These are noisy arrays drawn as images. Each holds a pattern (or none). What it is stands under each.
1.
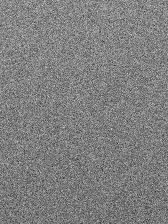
a smooth slope
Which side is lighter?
top
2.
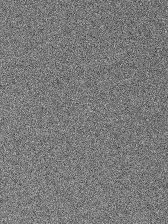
a smooth slope
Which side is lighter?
bottom left
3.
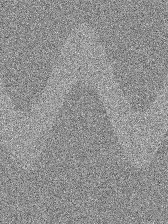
a wavy band
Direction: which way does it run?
left to right
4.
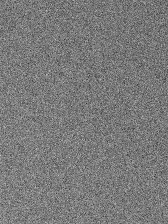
a smooth slope
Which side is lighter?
bottom left
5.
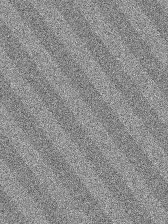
diagonal stripes
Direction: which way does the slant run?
top left to bottom right
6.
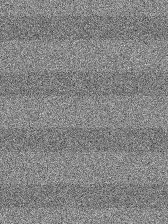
horizontal stripes
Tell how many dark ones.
4
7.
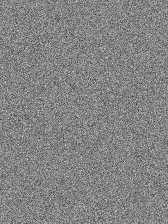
only noise
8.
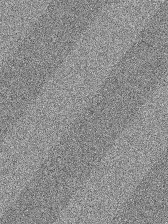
diagonal stripes
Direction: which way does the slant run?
bottom left to top right
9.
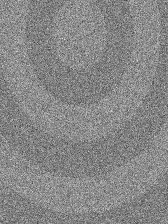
rings round one point
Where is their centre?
top middle
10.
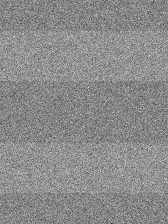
horizontal stripes
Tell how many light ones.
2
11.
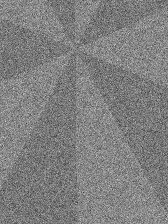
spokes from one point
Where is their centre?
top middle
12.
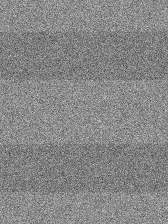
horizontal stripes
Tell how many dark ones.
2
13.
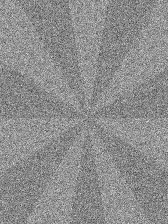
spokes from one point
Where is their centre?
centre
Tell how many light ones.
7
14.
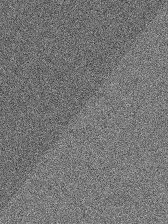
a sharp edge
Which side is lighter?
bottom right
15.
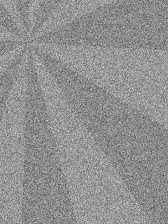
spokes from one point
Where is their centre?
top left
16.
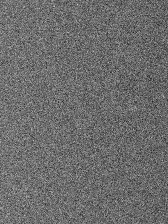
a smooth slope
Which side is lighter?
left
